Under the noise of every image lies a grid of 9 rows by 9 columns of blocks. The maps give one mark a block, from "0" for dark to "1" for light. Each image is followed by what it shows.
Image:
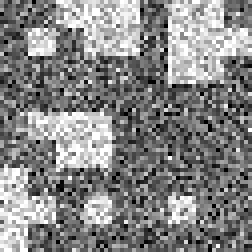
001110110
010110111
000000110
000000000
011100000
001100000
100000000
110100100
100000000
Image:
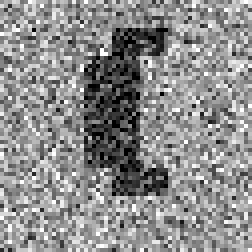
111111111
111100111
111001111
111001111
111001111
111001111
111100111
111111111
111111111
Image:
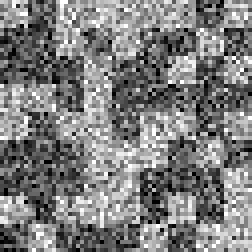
101111101
001010010
000100101
110100000
101101101
000111010
000110001
101110101
010001011
